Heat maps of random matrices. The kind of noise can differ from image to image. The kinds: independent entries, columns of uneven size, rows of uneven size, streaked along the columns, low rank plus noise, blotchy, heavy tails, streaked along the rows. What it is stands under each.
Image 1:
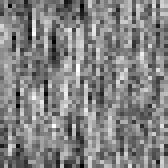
streaked along the columns
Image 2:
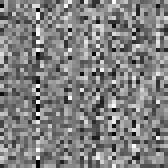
columns of uneven size
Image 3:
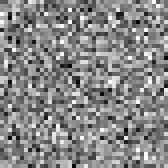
low rank plus noise
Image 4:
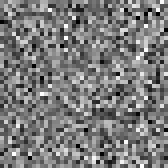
independent entries
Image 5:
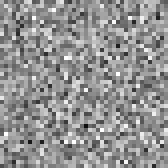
independent entries
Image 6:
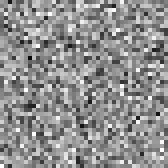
independent entries
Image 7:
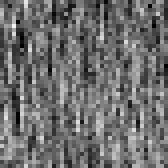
streaked along the columns
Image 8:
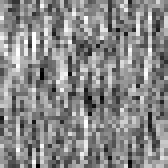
streaked along the columns
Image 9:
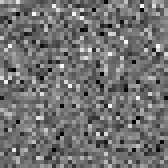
heavy tails
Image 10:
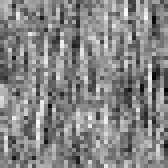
streaked along the columns
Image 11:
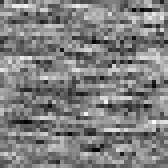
streaked along the rows
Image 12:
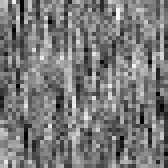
streaked along the columns
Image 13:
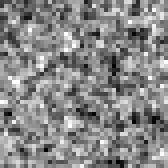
blotchy
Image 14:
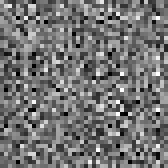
low rank plus noise
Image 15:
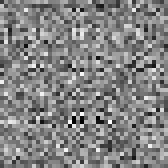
low rank plus noise
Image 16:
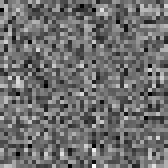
low rank plus noise
